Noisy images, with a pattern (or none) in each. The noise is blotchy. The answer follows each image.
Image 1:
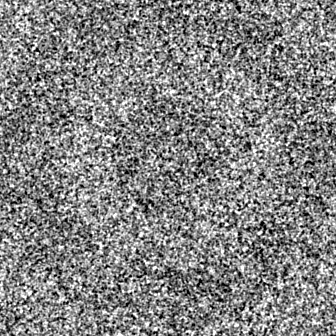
rings round one point
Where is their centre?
centre
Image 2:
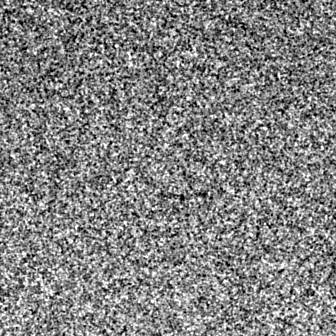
a smooth slope
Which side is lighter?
bottom
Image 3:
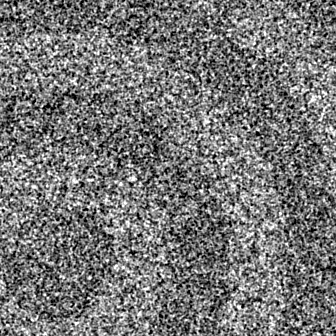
rings round one point
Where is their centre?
bottom left
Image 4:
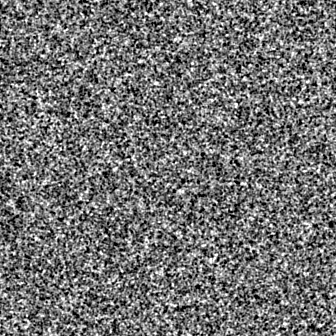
only noise
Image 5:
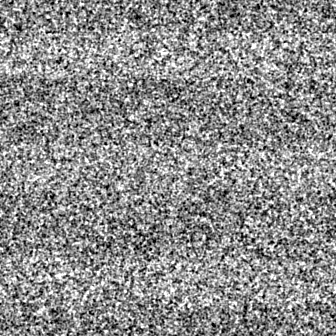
horizontal stripes
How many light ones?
3
